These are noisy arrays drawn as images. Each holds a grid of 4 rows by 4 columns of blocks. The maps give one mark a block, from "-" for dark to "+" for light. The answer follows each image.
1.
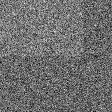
+ + + -
+ + + -
- - - -
- - - -
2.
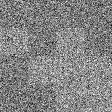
- - - -
+ - + -
- + + +
- - + +
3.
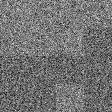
+ + + +
+ + + -
- - - -
- - + -
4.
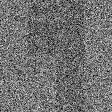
+ - - +
+ - - +
+ + - +
+ + - +
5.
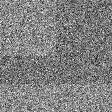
+ + - -
+ + - -
- - - -
+ + + +
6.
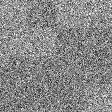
+ - + +
+ + - -
- - - -
- - - +
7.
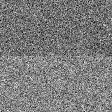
- - - -
- - - -
+ + + +
+ + + +
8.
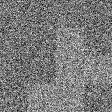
- - - -
- - + -
- - + +
- + + -
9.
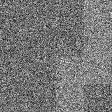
- - - +
- - - +
- - + +
- - + -
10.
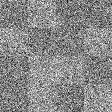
- + - -
+ - - +
- + + -
- + - +
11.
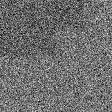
- - - +
- - + +
+ + + +
+ + + +
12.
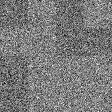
- + - +
+ + - -
- + + +
- + + +
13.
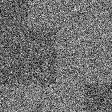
- + + +
- - + +
- - + +
+ + + -
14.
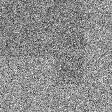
- - - +
- - - +
+ + - +
+ + + +
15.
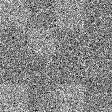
+ - + -
- + - -
- - - -
+ - + -
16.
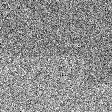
- - - -
- - - -
+ + + -
+ + + +
